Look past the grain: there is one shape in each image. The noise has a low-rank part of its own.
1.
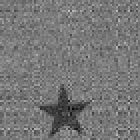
star
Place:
bottom middle
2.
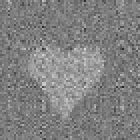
heart
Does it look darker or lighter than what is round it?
lighter
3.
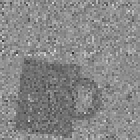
cup
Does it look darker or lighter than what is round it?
darker
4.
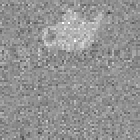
teapot
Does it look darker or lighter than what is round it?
lighter
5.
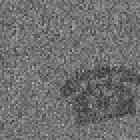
telephone
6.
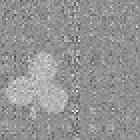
club
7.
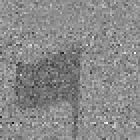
flag
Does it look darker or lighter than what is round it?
darker
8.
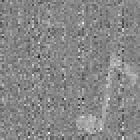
musical note
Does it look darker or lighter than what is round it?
lighter
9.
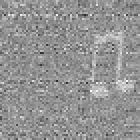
pair of musical notes
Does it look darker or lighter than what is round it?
lighter
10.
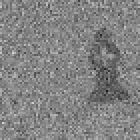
chess bishop
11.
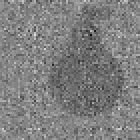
pear
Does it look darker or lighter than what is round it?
darker
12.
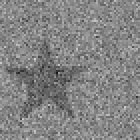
star
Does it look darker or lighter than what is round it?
darker
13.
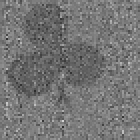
club
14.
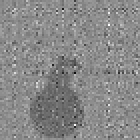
pear
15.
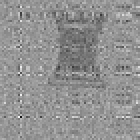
chess rook
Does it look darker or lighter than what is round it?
darker
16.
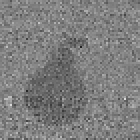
pear
